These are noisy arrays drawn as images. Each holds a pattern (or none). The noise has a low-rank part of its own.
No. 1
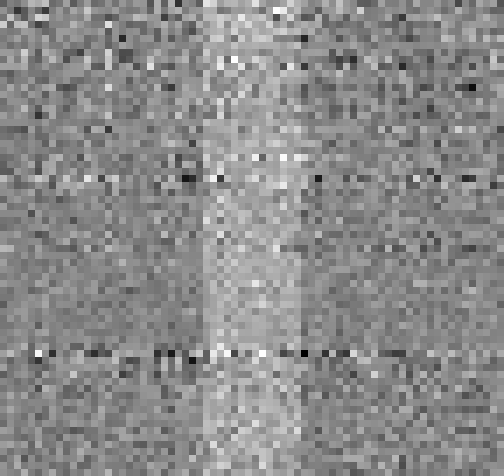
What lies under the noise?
one band of columns
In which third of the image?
middle
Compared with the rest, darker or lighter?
lighter
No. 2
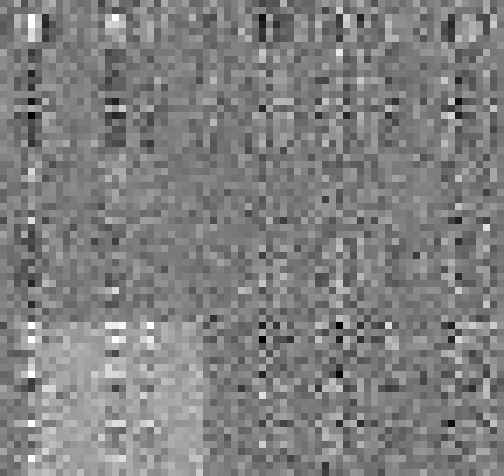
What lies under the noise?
one block
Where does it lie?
bottom left
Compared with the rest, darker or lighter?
lighter
